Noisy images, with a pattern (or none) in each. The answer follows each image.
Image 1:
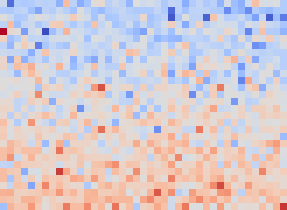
a smooth slope
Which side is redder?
bottom
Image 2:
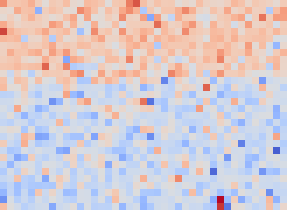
a sharp edge
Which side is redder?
top
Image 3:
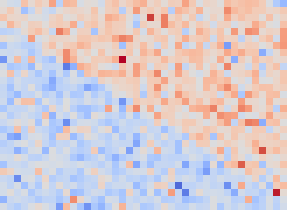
a sharp edge
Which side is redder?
top right
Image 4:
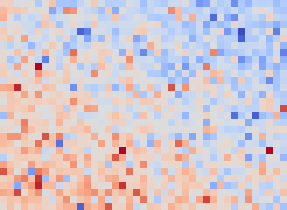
a smooth slope
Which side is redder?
bottom left
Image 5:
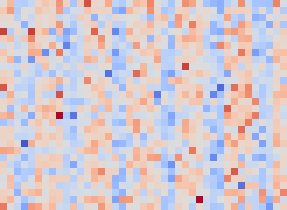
vertical stripes
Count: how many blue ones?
6
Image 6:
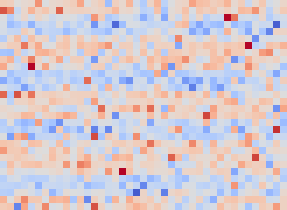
horizontal stripes
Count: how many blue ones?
4
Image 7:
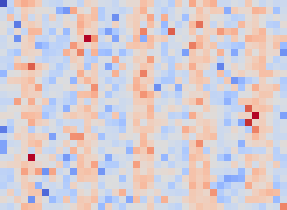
vertical stripes
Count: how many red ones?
5
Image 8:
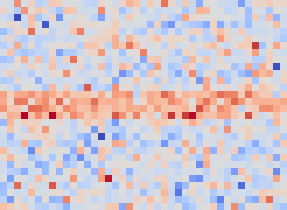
one horizontal stripe
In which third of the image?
middle
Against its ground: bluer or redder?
redder
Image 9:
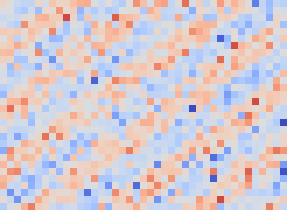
diagonal stripes
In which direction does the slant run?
bottom left to top right
